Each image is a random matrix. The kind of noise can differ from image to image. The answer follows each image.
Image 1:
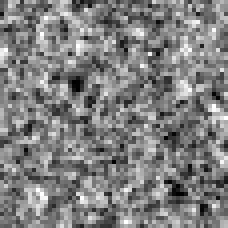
blotchy
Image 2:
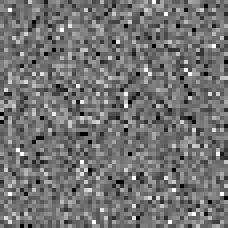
heavy tails
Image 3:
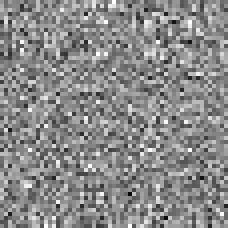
low rank plus noise
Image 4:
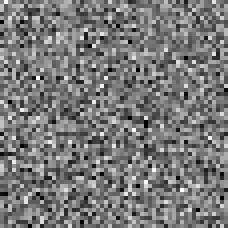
independent entries
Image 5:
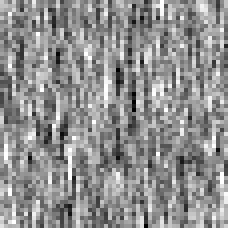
streaked along the columns
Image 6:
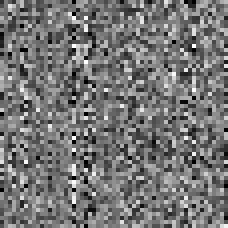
columns of uneven size
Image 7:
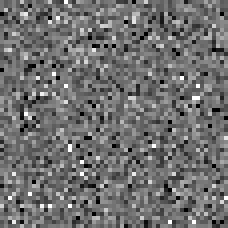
heavy tails
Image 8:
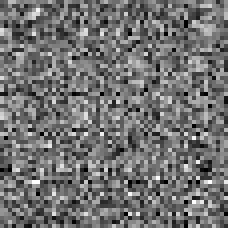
low rank plus noise
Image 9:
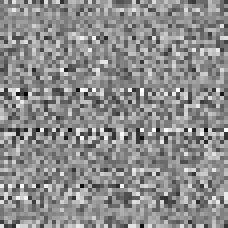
rows of uneven size
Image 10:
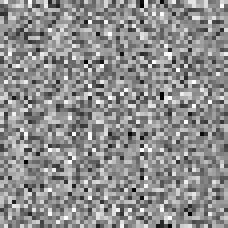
low rank plus noise
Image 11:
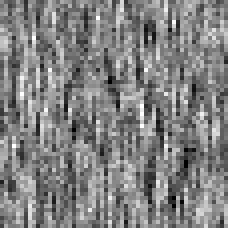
streaked along the columns
